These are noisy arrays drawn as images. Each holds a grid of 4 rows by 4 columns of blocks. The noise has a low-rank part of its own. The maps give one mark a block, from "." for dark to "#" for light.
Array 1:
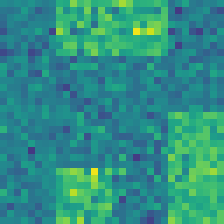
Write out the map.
.##.
....
...#
.#.#
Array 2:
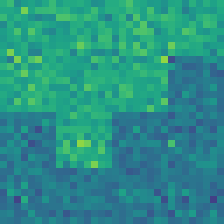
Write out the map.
####
###.
.#..
....
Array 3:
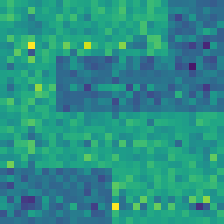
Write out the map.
###.
#...
####
..##
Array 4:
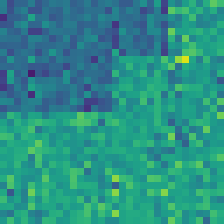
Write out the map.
...#
..##
####
####
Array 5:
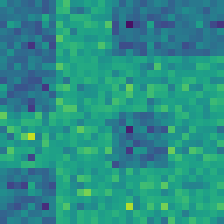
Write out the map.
.#..
.###
##.#
.###
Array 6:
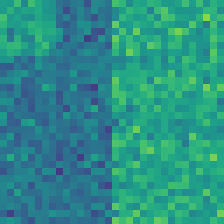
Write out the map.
#.##
..##
..##
..##
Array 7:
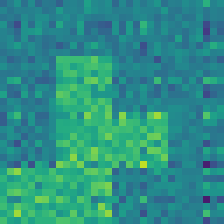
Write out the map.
....
.#..
.##.
##..
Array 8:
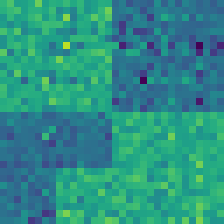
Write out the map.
##..
##..
..##
.###
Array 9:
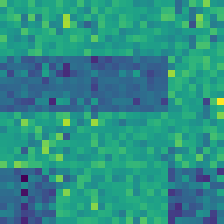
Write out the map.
####
...#
####
.##.
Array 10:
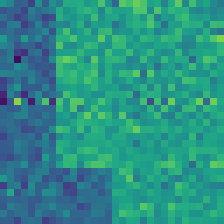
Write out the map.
.###
.###
.###
..##
